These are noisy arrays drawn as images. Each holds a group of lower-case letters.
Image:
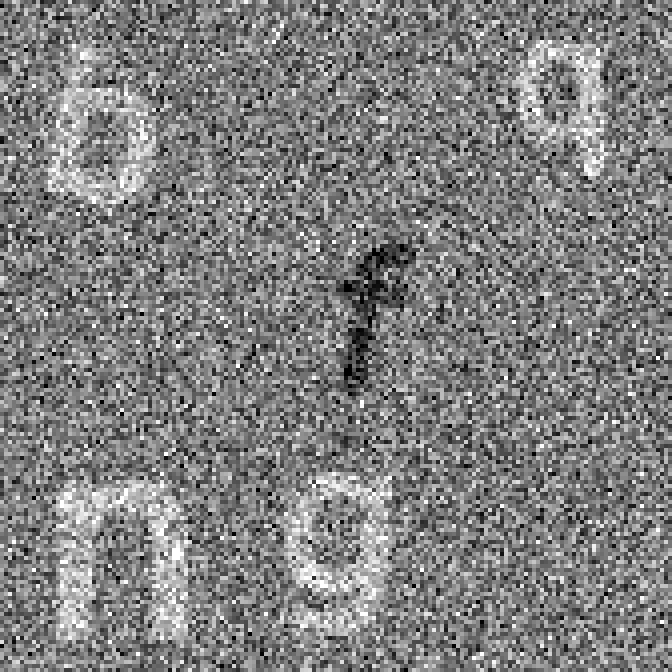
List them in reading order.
top left: light b; top right: light q; centre: dark f; bottom left: light n; bottom middle: light g
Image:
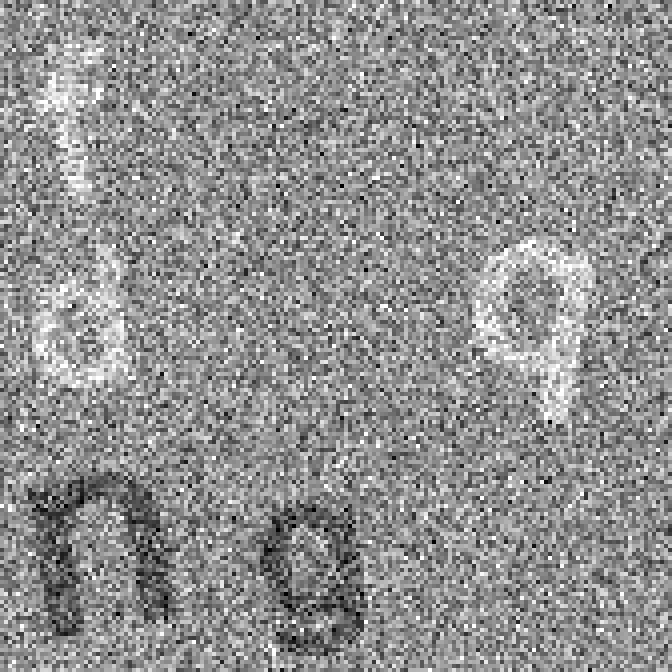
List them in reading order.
top left: light f; middle left: light d; middle right: light q; bottom left: dark n; bottom middle: dark g
